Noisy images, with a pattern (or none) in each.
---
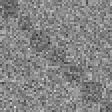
blocks along the diagonal
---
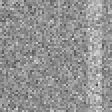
one band of columns
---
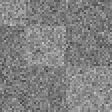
blocks along the diagonal
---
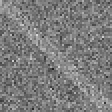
a diagonal band
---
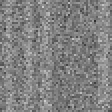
bands of columns
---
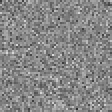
only noise
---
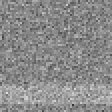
one band of rows
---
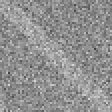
a diagonal band
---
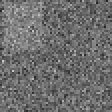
one block
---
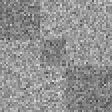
blocks along the diagonal
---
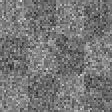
a checkerboard
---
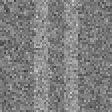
bands of columns
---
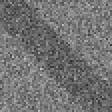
a diagonal band
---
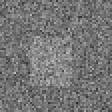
one block
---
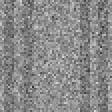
bands of columns
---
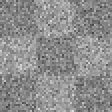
a checkerboard
